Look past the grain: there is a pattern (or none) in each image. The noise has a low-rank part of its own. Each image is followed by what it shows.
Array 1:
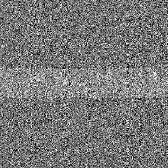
one horizontal stripe
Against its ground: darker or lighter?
lighter
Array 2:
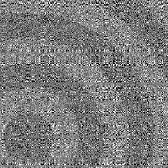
rings round one point
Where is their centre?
bottom left
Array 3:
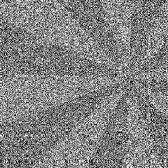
spokes from one point
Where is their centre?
middle right
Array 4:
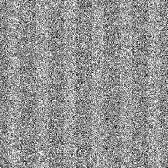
vertical stripes
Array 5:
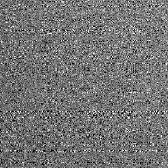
a smooth slope
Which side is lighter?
top right
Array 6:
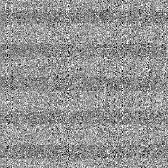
horizontal stripes
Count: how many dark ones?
5
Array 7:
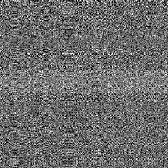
one horizontal stripe
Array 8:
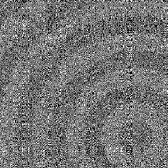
rings round one point
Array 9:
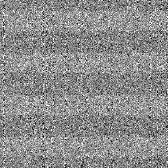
horizontal stripes
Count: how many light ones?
4
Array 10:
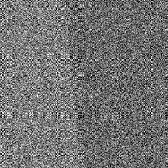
a sharp edge
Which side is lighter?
left
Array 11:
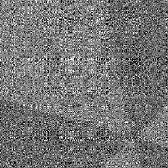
spokes from one point
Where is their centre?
bottom right
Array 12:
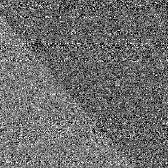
a sharp edge
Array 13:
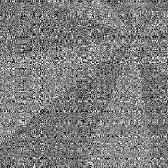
spokes from one point
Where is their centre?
top right
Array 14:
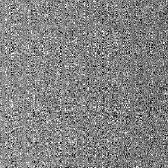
a smooth slope
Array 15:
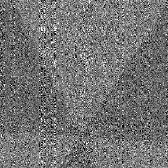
spokes from one point
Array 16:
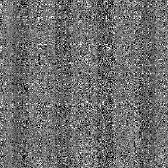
vertical stripes
